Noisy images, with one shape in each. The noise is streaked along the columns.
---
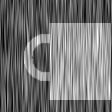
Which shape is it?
cup
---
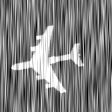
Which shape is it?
airplane
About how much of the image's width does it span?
two thirds
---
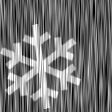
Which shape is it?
snowflake
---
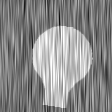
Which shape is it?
light bulb
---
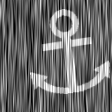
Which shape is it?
anchor
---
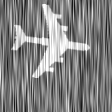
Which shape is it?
airplane
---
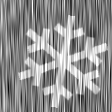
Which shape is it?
snowflake
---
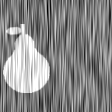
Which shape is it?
pear
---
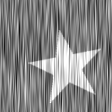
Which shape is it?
star
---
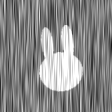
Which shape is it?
rabbit's head
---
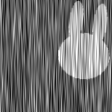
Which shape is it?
rabbit's head
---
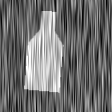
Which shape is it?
bottle
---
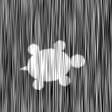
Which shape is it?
turtle
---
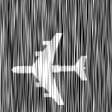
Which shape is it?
airplane
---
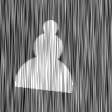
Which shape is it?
chess pawn
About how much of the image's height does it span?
two thirds
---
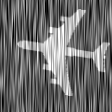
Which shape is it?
airplane
